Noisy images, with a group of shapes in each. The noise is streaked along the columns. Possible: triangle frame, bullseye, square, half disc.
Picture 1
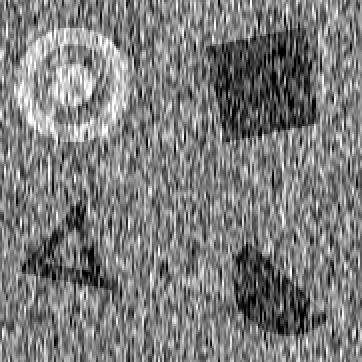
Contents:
top left: light bullseye; top right: dark square; bottom left: dark triangle frame; bottom right: dark half disc
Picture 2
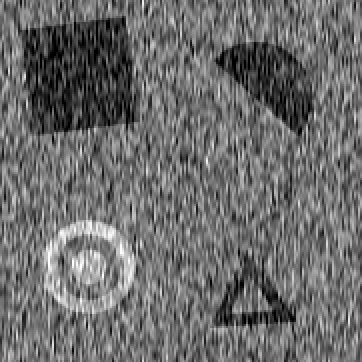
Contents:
top left: dark square; top right: dark half disc; bottom left: light bullseye; bottom right: dark triangle frame
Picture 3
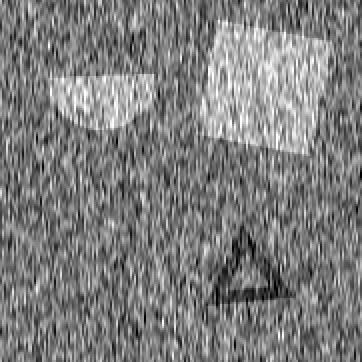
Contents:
top left: light half disc; top right: light square; bottom right: dark triangle frame
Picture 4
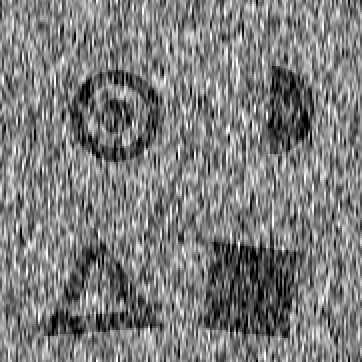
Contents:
top left: dark bullseye; top right: dark half disc; bottom left: dark triangle frame; bottom right: dark square
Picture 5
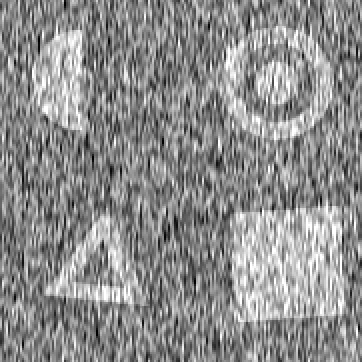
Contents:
top left: light half disc; top right: light bullseye; bottom left: light triangle frame; bottom right: light square
